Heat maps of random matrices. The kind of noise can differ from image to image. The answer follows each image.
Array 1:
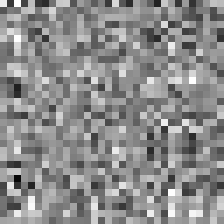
low rank plus noise
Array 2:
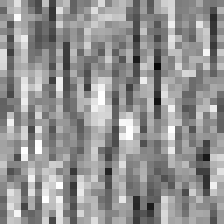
streaked along the columns
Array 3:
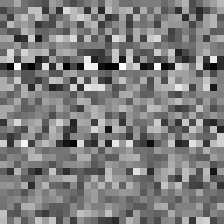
rows of uneven size
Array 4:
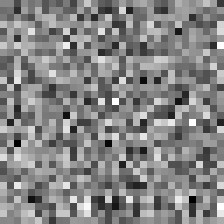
low rank plus noise
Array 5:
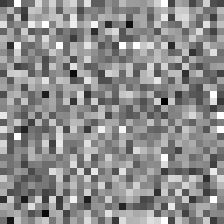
low rank plus noise
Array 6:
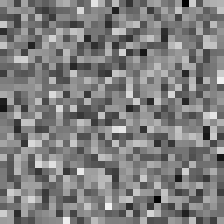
independent entries
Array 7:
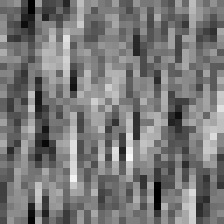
streaked along the columns
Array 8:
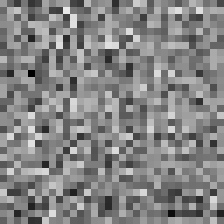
low rank plus noise
